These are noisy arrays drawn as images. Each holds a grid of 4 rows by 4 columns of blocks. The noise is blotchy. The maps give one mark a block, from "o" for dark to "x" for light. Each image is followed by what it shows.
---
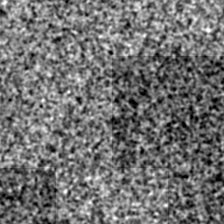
x x x x
x x o o
x x o o
o x x o
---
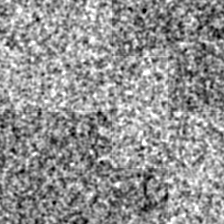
x x o o
x x x o
o o x x
o o o x
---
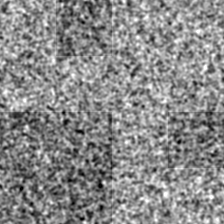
x o x x
x x x x
o o x o
o o x x
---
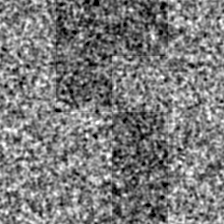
x o o x
x o x x
x x o x
x x o x
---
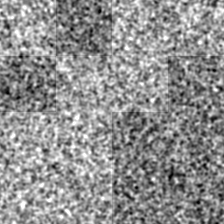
x o x x
o x x o
x x o o
x x o o
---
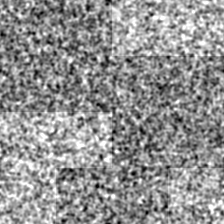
o o x x
o o o o
x x o o
x o o x
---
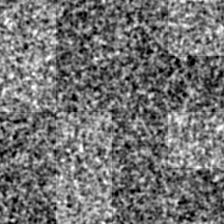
x o o x
x o o o
o x o x
o x o o
